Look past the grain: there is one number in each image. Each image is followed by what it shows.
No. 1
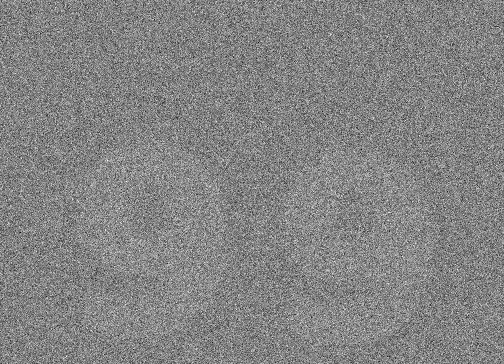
99
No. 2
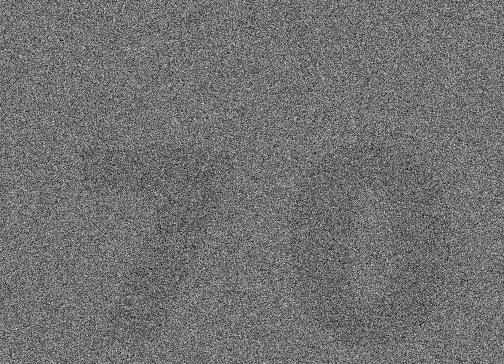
70
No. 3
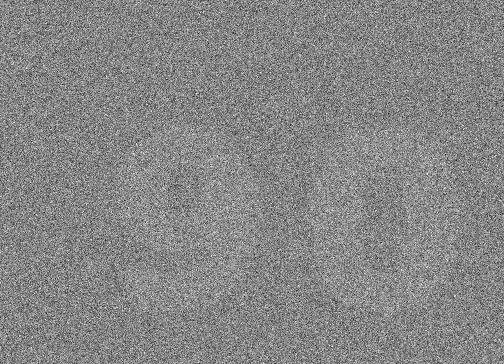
90
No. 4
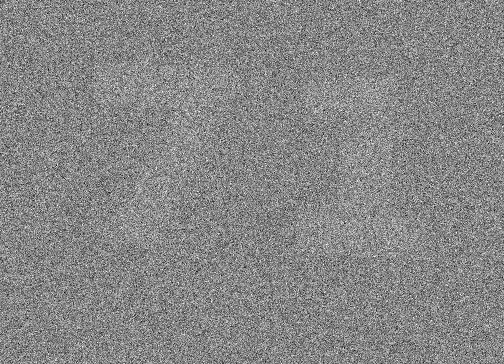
71
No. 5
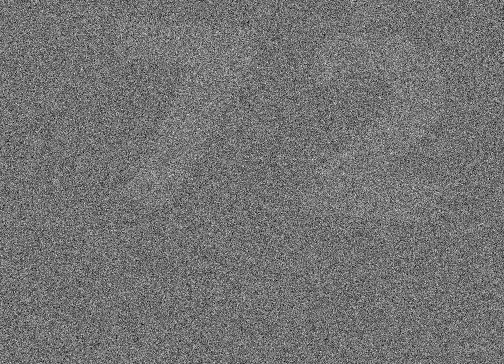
72
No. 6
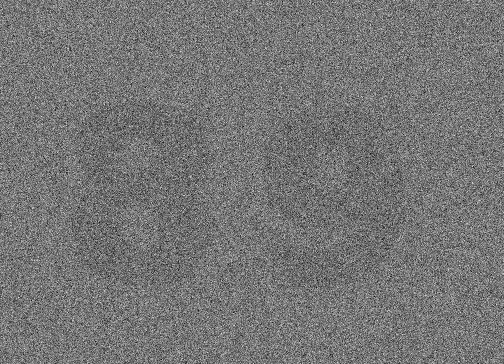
89
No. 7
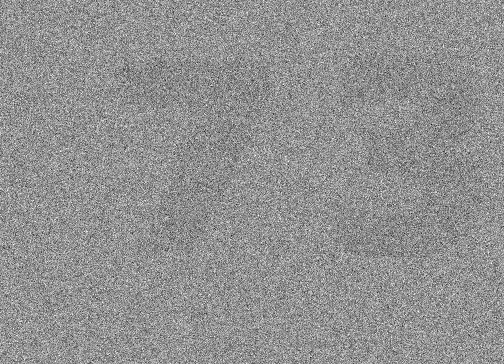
73
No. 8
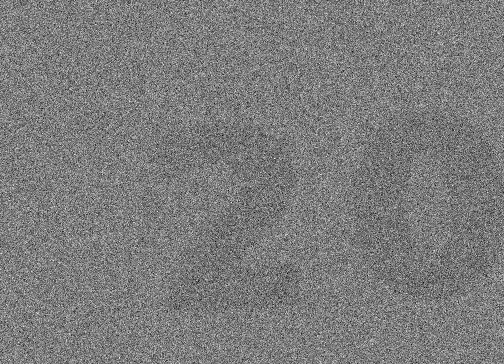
20
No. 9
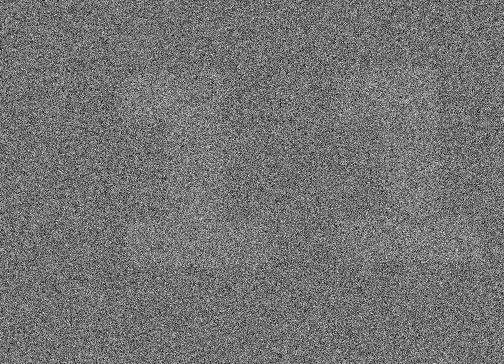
11
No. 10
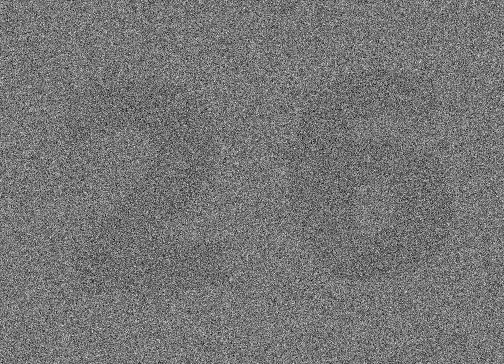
26
